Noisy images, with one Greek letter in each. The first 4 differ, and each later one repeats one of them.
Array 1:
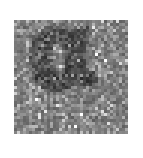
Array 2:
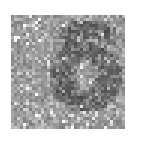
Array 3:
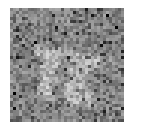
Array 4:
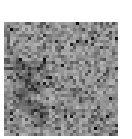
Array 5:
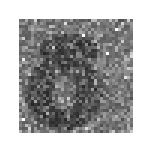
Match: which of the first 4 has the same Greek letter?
2
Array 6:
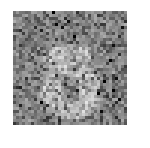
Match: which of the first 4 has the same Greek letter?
2
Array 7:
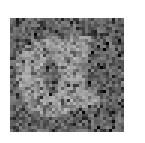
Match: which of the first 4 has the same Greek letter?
1
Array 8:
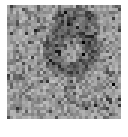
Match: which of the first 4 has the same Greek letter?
2
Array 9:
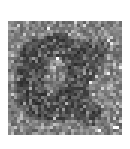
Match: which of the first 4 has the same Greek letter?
1
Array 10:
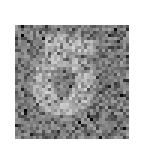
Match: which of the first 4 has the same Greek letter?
2
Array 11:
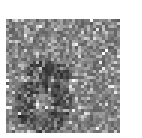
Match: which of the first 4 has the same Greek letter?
2
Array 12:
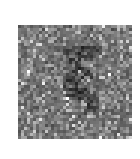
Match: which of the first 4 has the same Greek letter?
4
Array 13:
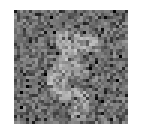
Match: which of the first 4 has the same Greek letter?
4
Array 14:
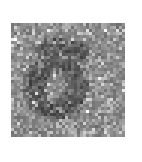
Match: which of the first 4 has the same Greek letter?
2
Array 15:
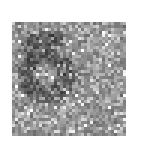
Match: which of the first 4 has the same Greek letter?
2
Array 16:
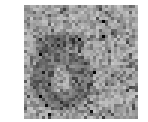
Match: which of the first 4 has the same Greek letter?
2
